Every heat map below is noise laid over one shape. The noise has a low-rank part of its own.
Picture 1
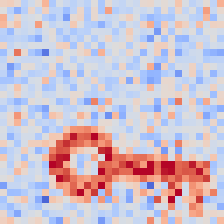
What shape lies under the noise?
key
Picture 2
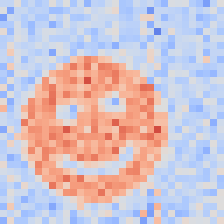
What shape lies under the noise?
smiling face
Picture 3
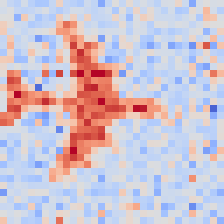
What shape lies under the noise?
airplane
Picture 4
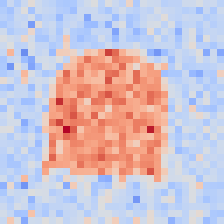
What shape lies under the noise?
ghost
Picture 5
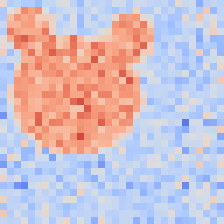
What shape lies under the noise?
bear's head
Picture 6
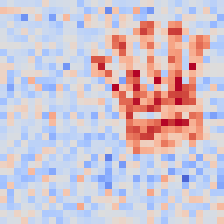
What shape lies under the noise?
chess queen
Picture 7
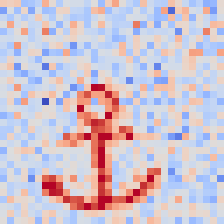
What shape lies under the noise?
anchor
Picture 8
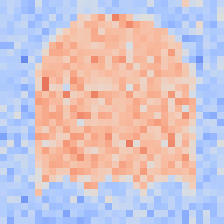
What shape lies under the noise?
ghost
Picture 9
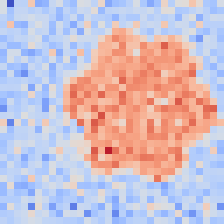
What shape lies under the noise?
flower
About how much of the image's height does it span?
two thirds
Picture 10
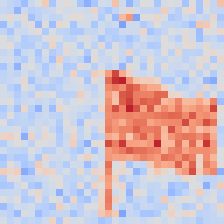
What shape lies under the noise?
flag
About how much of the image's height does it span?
two thirds
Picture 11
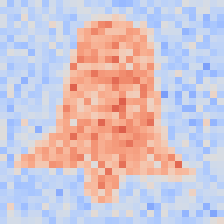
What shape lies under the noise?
bell
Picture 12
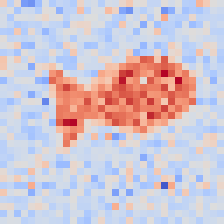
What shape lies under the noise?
fish
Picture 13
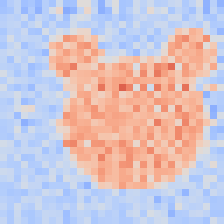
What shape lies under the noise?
bear's head
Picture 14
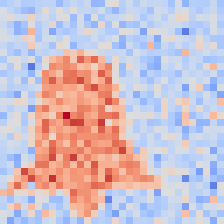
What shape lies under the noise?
bell
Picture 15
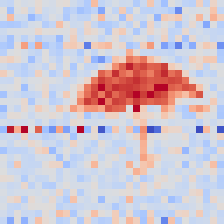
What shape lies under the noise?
umbrella
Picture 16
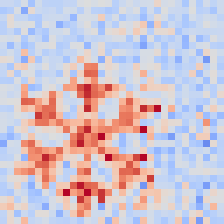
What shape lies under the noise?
snowflake
